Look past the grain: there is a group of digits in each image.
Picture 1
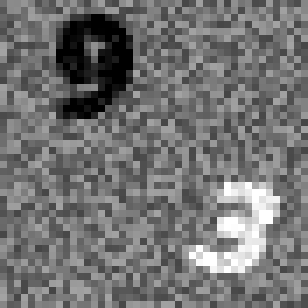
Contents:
top left: dark 9; bottom right: light 3
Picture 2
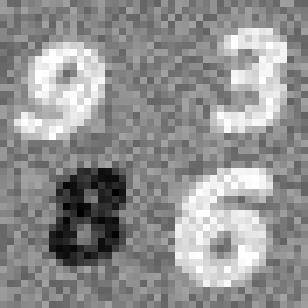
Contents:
top left: light 9; top right: light 3; bottom left: dark 8; bottom right: light 6
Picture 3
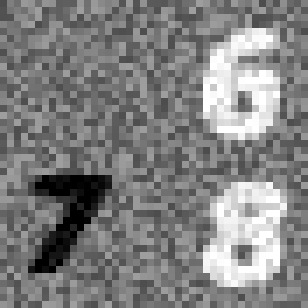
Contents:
top right: light 6; bottom left: dark 7; bottom right: light 8
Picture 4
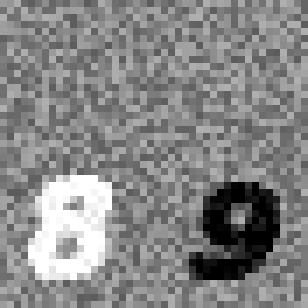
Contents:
bottom left: light 8; bottom right: dark 9
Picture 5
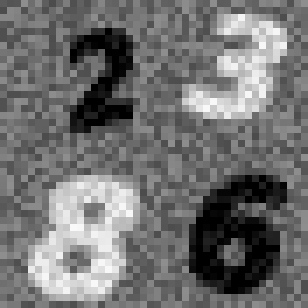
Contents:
top left: dark 2; top right: light 3; bottom left: light 8; bottom right: dark 6
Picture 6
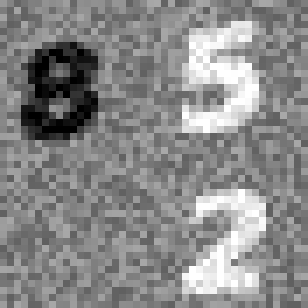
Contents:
top left: dark 8; top right: light 5; bottom right: light 2
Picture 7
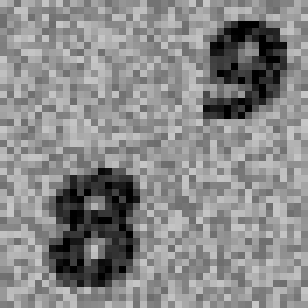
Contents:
top right: dark 9; bottom left: dark 8
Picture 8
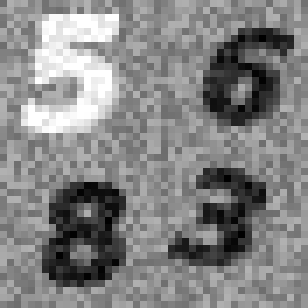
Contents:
top left: light 5; top right: dark 6; bottom left: dark 8; bottom right: dark 3
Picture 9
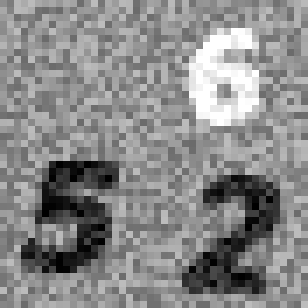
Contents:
top right: light 6; bottom left: dark 5; bottom right: dark 2
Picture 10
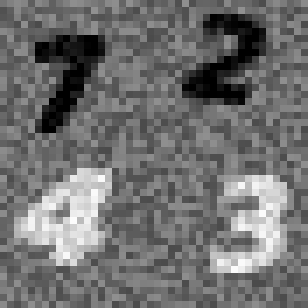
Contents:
top left: dark 7; top right: dark 2; bottom left: light 4; bottom right: light 3
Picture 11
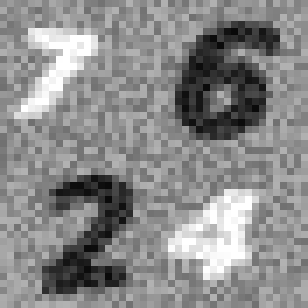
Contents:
top left: light 7; top right: dark 6; bottom left: dark 2; bottom right: light 4
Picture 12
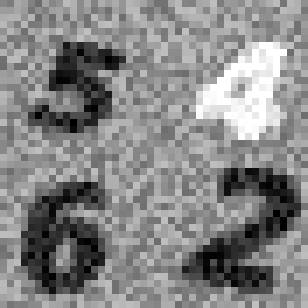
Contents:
top left: dark 5; top right: light 4; bottom left: dark 6; bottom right: dark 2
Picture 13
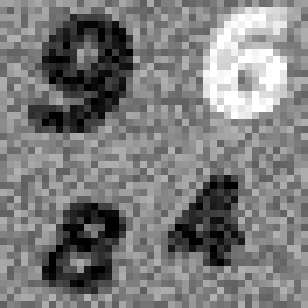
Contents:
top left: dark 9; top right: light 6; bottom left: dark 8; bottom right: dark 4
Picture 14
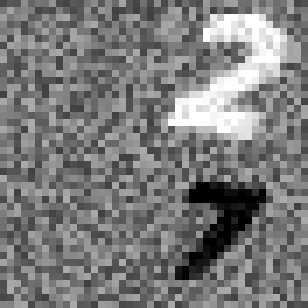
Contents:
top right: light 2; bottom right: dark 7
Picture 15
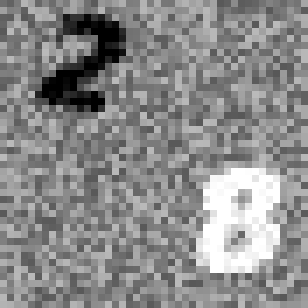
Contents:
top left: dark 2; bottom right: light 8
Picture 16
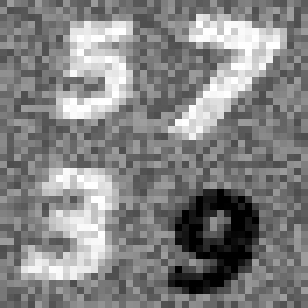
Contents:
top left: light 5; top right: light 7; bottom left: light 3; bottom right: dark 9
